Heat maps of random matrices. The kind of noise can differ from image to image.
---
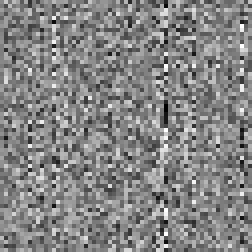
columns of uneven size
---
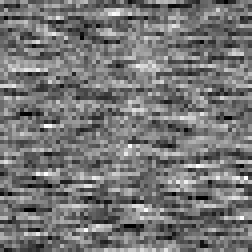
streaked along the rows
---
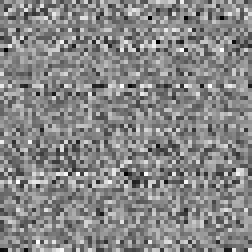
rows of uneven size
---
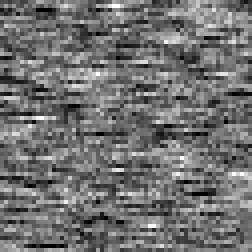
streaked along the rows
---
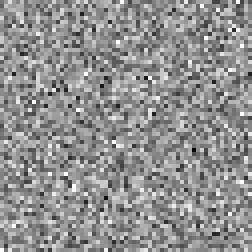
independent entries
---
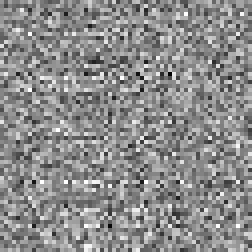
low rank plus noise
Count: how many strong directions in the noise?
two
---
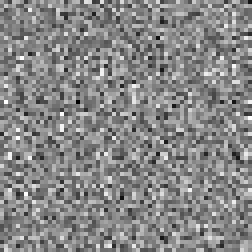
low rank plus noise
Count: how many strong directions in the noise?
one
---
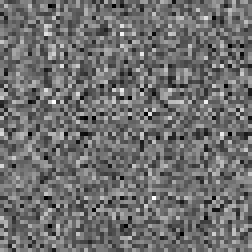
low rank plus noise
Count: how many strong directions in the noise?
three or four
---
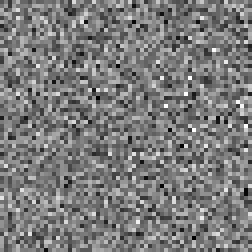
independent entries
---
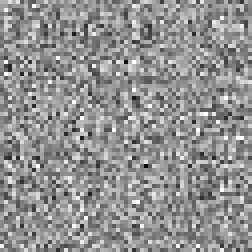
low rank plus noise
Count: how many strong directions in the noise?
five to eight
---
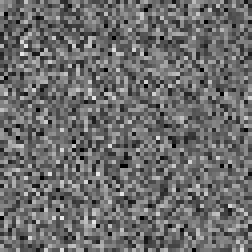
independent entries
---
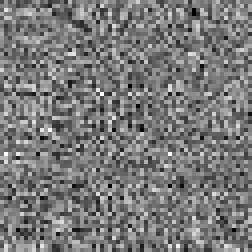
low rank plus noise
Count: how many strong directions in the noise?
one
